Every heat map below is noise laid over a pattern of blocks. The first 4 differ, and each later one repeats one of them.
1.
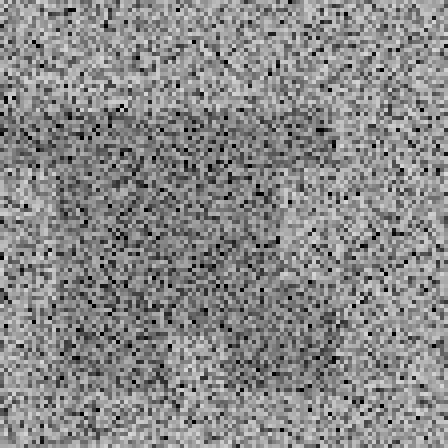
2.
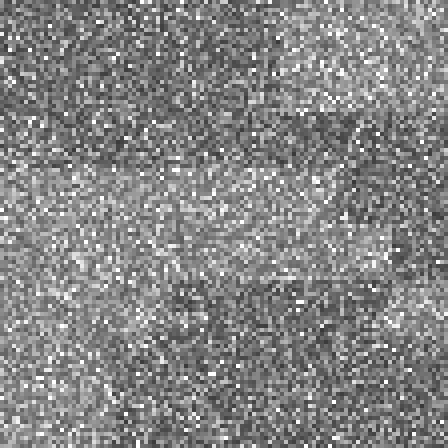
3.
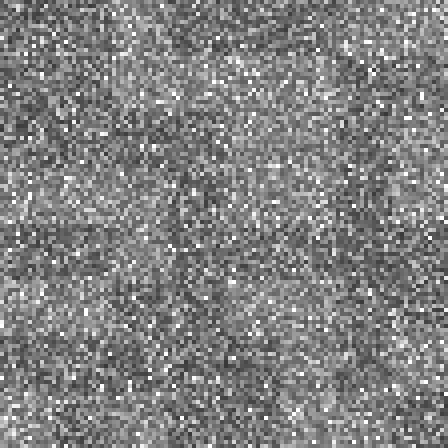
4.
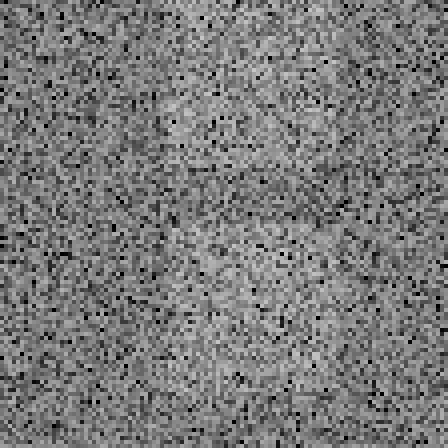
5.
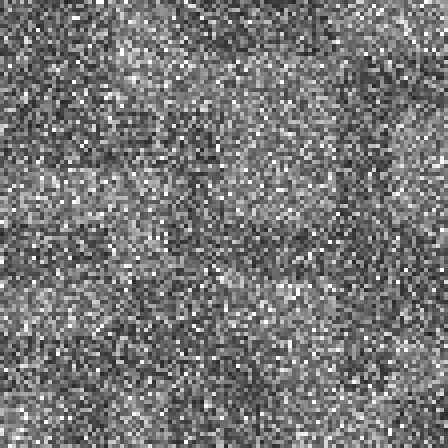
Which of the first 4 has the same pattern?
3
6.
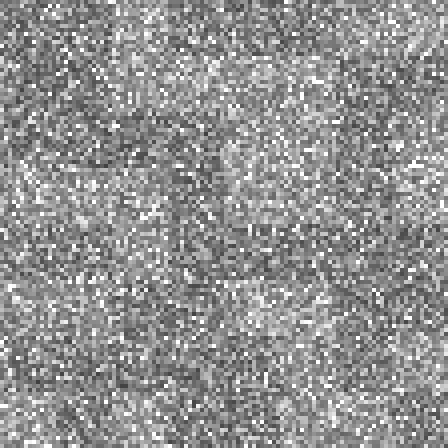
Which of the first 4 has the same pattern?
3
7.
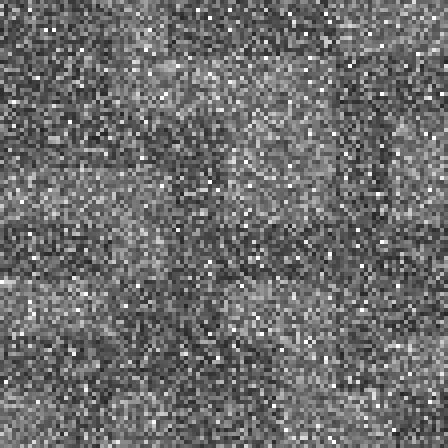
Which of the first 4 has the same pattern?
3
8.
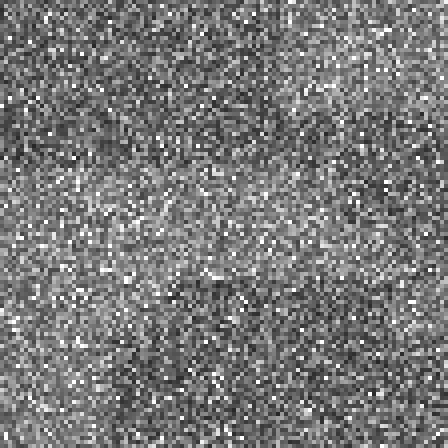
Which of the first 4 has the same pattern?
2
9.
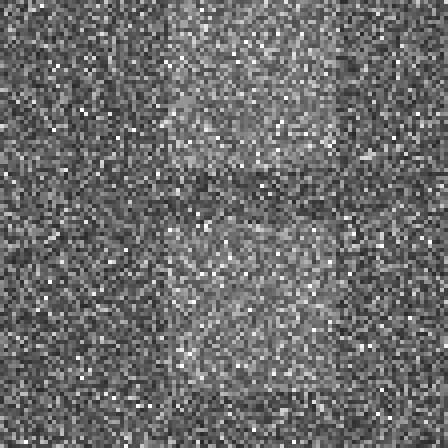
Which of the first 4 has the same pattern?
4
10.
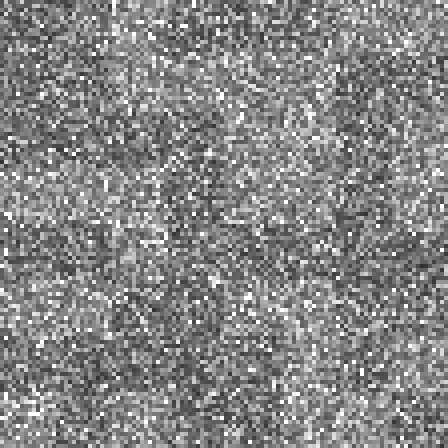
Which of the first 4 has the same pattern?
3
